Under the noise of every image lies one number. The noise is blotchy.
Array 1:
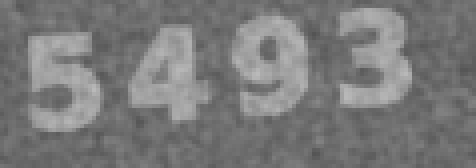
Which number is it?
5493
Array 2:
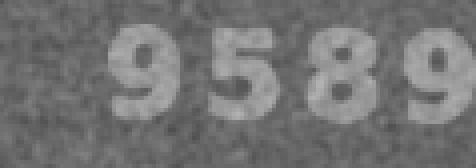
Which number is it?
9589
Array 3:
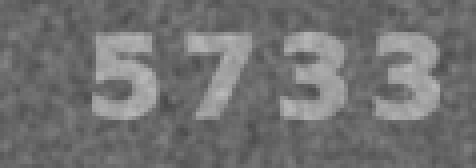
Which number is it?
5733
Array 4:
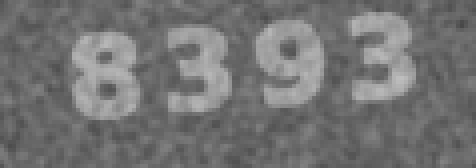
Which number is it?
8393
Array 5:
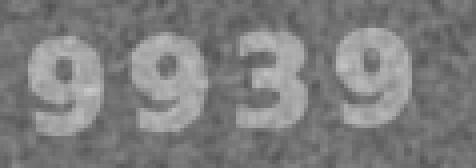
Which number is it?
9939
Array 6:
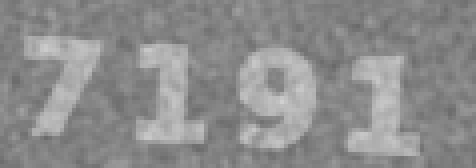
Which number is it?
7191
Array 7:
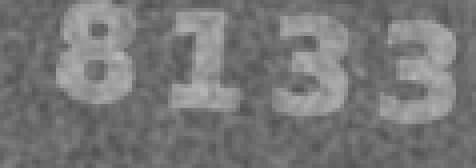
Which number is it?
8133
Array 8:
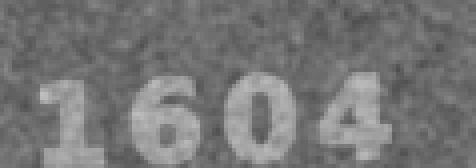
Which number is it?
1604
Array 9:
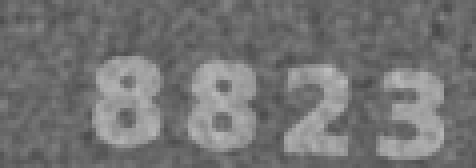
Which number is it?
8823
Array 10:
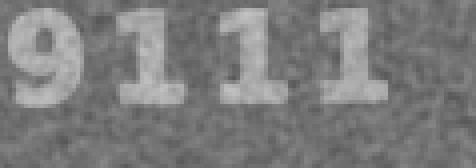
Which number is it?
9111
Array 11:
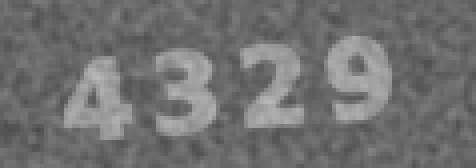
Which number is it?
4329
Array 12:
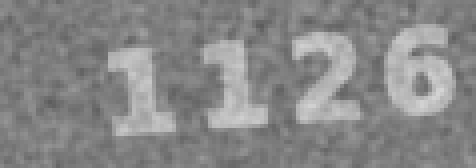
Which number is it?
1126
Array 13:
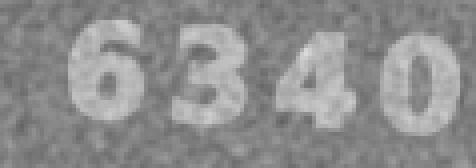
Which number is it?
6340
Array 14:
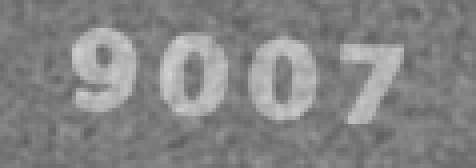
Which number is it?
9007
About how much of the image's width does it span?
two thirds
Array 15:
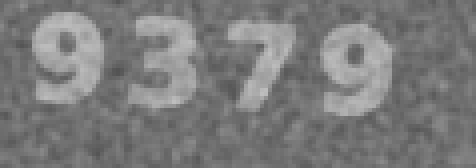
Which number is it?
9379
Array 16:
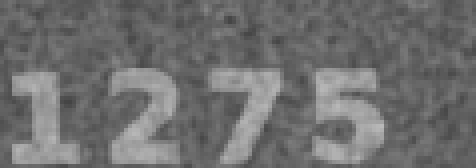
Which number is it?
1275
